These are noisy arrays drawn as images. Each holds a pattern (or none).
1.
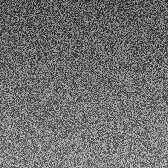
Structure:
a smooth slope
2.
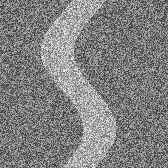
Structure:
a wavy band
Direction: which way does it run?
top to bottom
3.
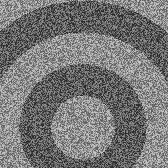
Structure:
rings round one point
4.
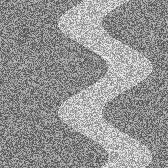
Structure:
a wavy band
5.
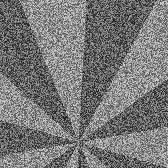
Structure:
spokes from one point
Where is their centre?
bottom middle
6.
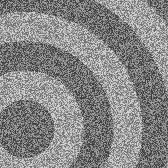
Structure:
rings round one point
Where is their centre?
bottom left
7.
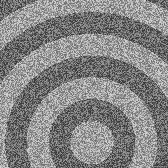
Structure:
rings round one point
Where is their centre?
bottom middle
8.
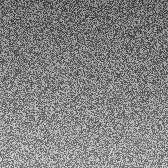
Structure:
a smooth slope
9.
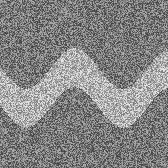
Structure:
a wavy band
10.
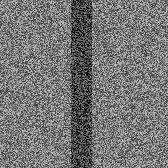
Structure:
one vertical stripe
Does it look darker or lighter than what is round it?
darker
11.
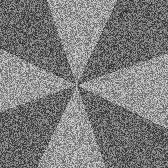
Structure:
spokes from one point
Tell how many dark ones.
4
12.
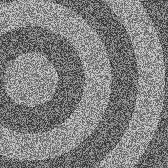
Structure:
rings round one point
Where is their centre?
middle left
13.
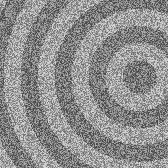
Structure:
rings round one point
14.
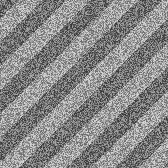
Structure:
diagonal stripes
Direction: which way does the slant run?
bottom left to top right
